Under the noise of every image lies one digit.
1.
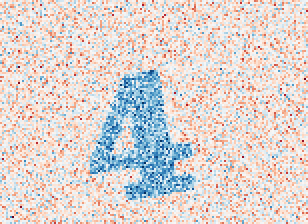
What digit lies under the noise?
4
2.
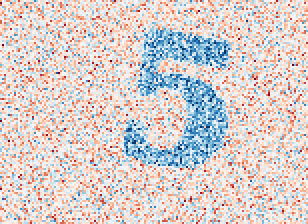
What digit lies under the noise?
5
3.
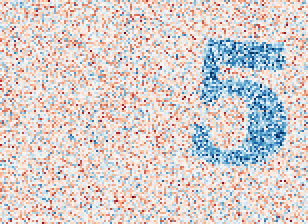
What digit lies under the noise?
5
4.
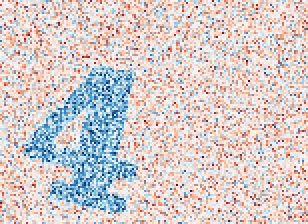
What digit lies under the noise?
4
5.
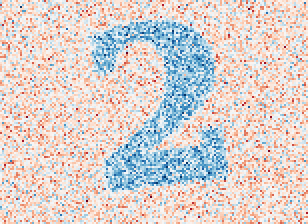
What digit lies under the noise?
2
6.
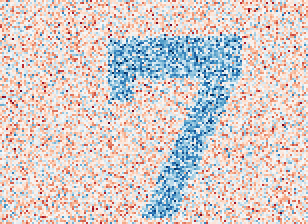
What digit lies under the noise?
7
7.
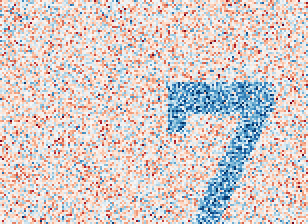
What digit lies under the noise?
7
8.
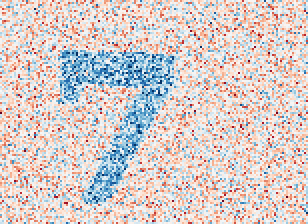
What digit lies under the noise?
7
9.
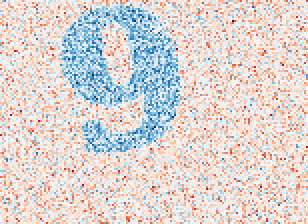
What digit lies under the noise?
9
